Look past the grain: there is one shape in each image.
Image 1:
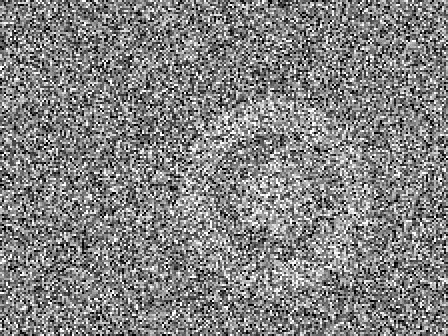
bullseye
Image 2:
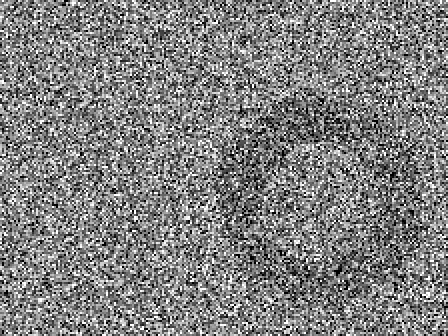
ring
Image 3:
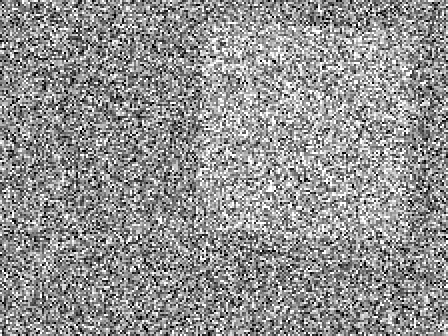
square
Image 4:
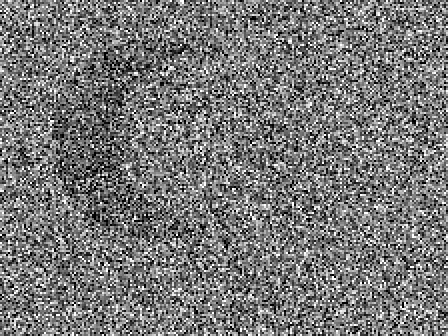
crescent
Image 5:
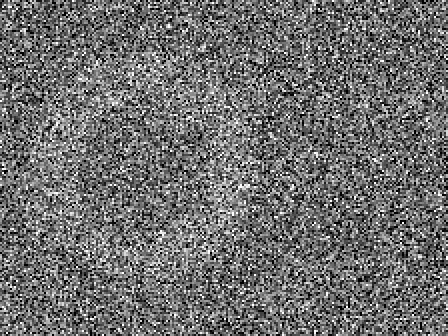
ring
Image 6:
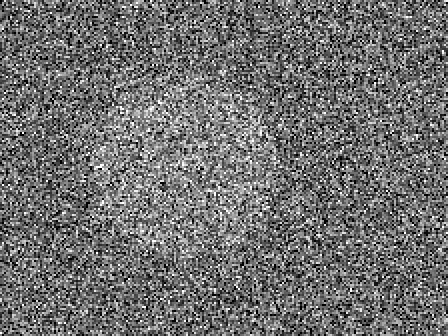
disc
